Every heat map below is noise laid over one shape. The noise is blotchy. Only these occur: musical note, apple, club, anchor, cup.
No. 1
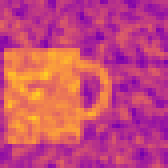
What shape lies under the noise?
cup
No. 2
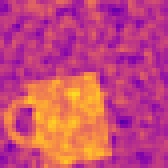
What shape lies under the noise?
cup
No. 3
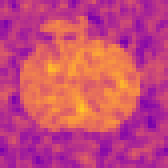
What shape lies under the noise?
apple
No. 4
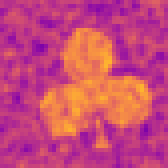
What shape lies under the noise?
club
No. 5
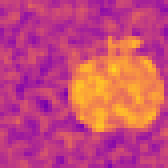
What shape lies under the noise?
apple
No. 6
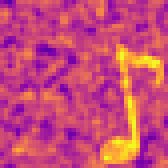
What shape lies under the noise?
musical note
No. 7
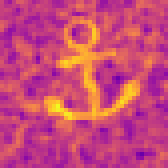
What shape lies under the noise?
anchor
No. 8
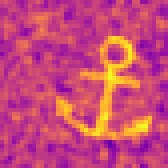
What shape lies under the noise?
anchor
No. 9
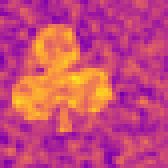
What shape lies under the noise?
club
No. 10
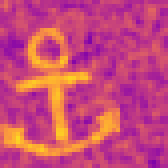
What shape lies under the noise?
anchor
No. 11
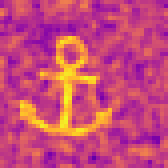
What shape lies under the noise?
anchor
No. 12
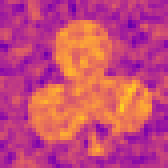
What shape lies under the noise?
club
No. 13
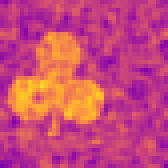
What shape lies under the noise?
club
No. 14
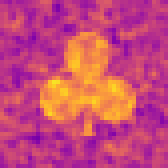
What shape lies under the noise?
club
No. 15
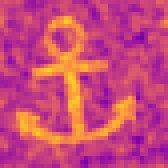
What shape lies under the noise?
anchor
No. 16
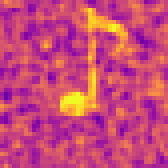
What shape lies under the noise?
musical note
